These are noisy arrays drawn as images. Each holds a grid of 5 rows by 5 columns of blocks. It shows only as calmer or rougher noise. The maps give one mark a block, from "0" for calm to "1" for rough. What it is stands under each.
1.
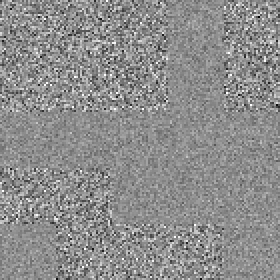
11101
11101
00000
11000
01110
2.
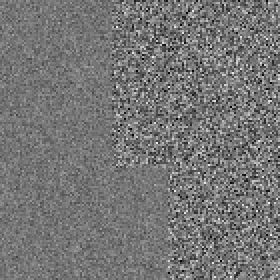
00111
00111
00111
00011
00011
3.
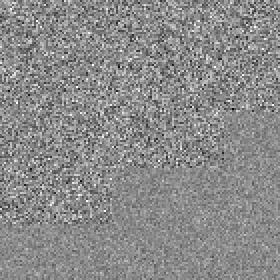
11111
11111
11110
11000
00000
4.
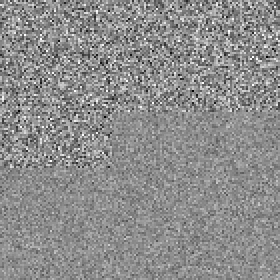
11111
11111
11000
00000
00000
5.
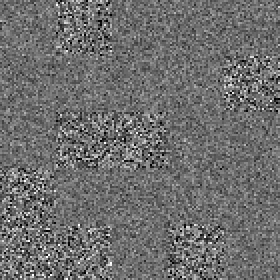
01000
00001
01100
10000
11010
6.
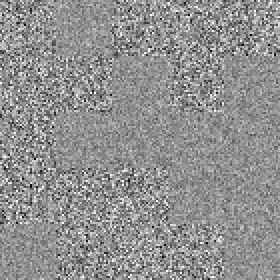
10111
11010
10000
11100
01110
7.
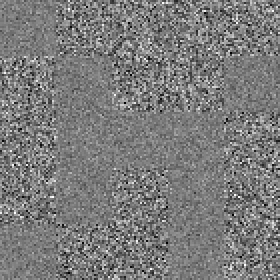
01111
10110
10001
10101
01101
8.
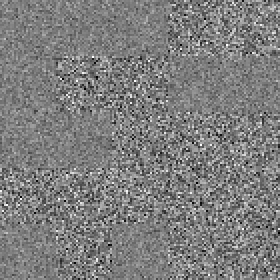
00011
01100
00111
11111
01011
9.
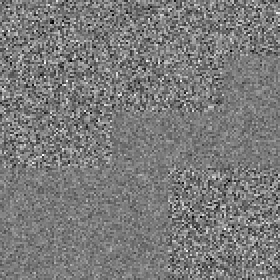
11111
11110
11000
00011
00011
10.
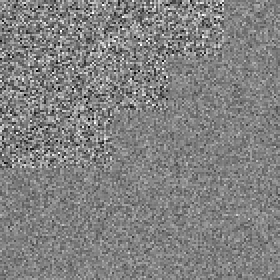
11110
11100
11000
00000
00000
